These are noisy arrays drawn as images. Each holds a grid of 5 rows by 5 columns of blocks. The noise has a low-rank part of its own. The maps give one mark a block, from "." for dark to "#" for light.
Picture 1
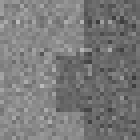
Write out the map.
# # # . .
# # # . .
# # . . .
# # . . .
# # # . .
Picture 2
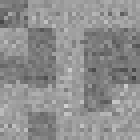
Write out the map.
. # # # #
# . # . .
. . # . .
# # # . #
# . # # #
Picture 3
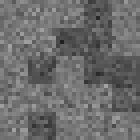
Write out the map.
# # # . #
# # . . #
# . # . .
# # # # .
# . # # #
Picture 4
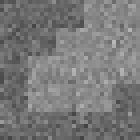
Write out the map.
. . . # #
. . # # #
. # # # #
. # # # .
. . . . .
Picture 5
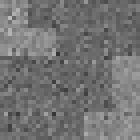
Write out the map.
# . . . .
# # . . .
. . . . #
. . . . #
. . . # #
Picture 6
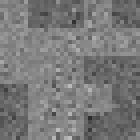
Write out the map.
# . . # .
# # # # #
# # # . .
. # # # .
. # # . .
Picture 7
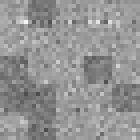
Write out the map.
# . # # #
# # # # #
. # # . #
. . # # .
# . # # #
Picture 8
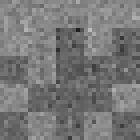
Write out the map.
# # # # #
# # . # .
. # . . .
# . . . #
. # . # .
